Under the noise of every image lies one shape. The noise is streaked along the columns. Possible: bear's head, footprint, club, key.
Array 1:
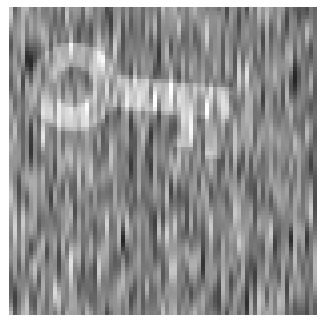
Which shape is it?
key
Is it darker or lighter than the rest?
lighter
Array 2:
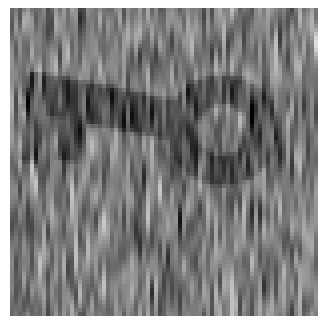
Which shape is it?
key
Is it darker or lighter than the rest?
darker
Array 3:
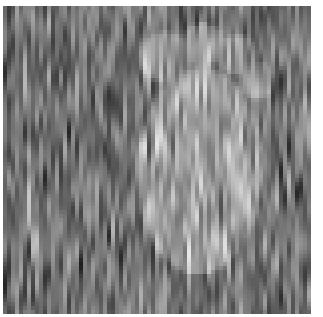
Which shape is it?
footprint
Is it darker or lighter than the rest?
lighter
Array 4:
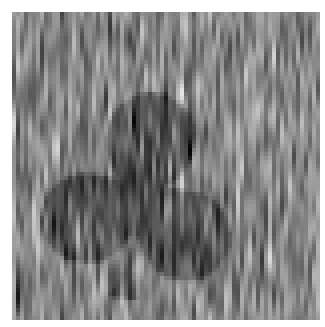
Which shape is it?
club
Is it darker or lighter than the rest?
darker
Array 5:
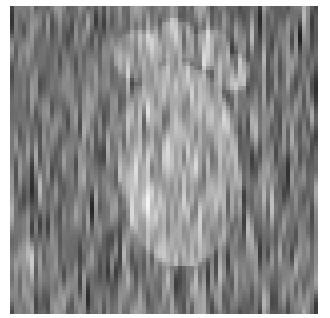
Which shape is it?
footprint
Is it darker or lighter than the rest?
lighter
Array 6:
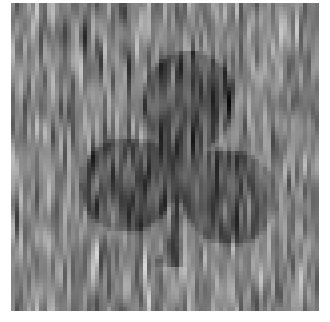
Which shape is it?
club
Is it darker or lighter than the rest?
darker
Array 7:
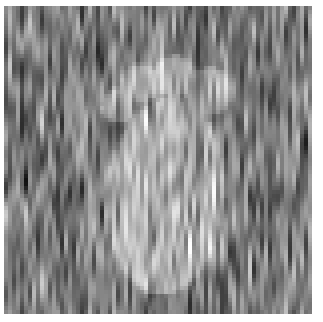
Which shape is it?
footprint
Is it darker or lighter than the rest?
lighter
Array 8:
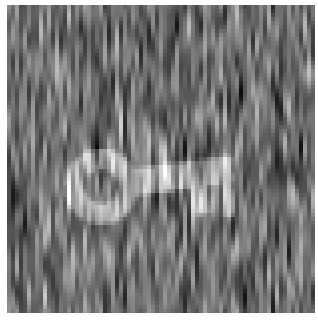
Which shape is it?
key
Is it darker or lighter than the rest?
lighter
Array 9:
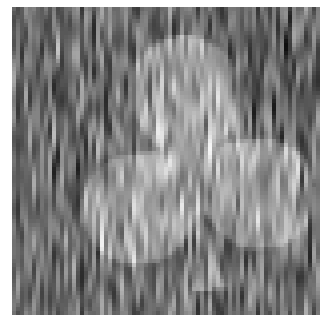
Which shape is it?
club
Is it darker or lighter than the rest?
lighter
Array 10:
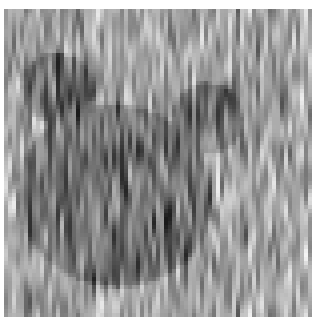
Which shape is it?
bear's head
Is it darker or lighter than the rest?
darker
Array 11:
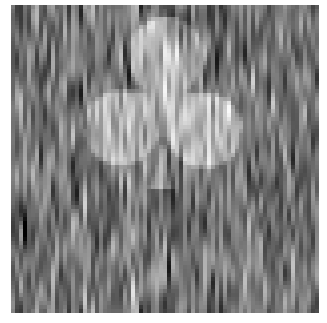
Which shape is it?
club
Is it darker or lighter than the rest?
lighter
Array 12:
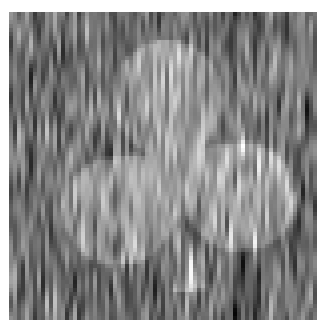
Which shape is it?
club
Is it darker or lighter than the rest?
lighter
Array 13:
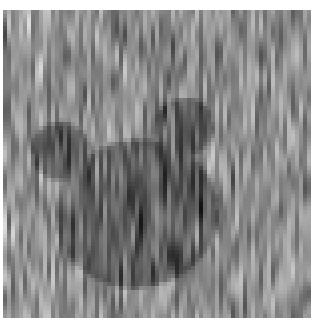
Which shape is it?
bear's head
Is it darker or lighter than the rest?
darker
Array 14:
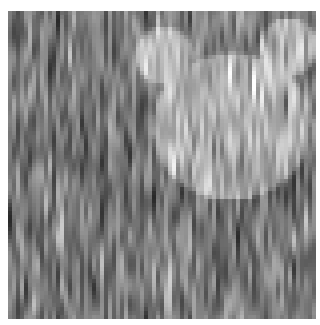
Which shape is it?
bear's head
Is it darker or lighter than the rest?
lighter
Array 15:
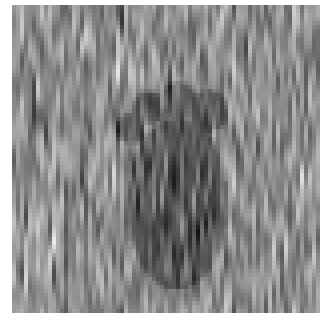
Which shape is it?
footprint
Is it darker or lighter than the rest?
darker
